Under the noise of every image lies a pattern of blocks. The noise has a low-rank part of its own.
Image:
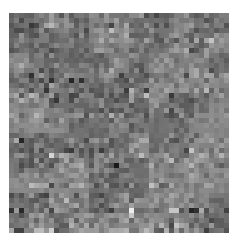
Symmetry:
mirrored about the diagonal from the top left
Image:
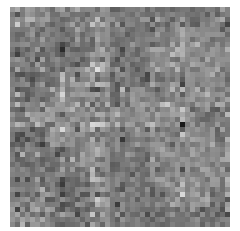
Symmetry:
top and bottom mirror each other
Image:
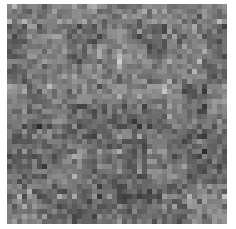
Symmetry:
left and right mirror each other
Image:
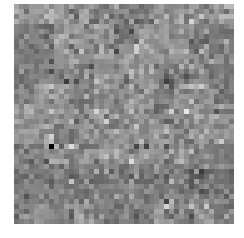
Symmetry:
left and right mirror each other
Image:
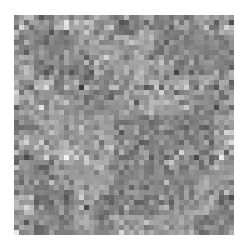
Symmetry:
mirrored about the diagonal from the top left
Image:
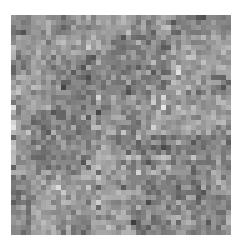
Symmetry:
mirrored about the diagonal from the top left
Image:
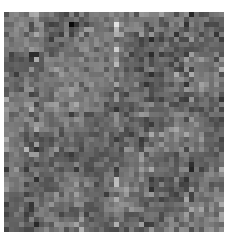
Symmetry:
mirrored about the diagonal from the top left
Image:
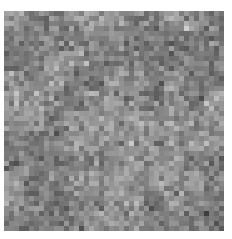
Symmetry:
mirrored about the diagonal from the top left
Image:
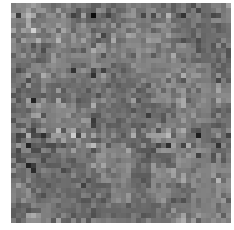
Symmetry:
mirrored about the diagonal from the bottom left
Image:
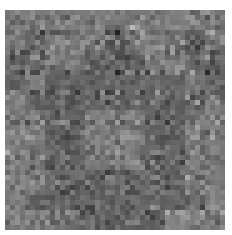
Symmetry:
left and right mirror each other
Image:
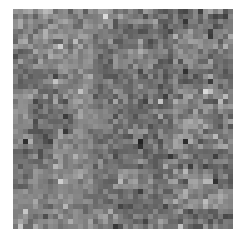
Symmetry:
top and bottom mirror each other
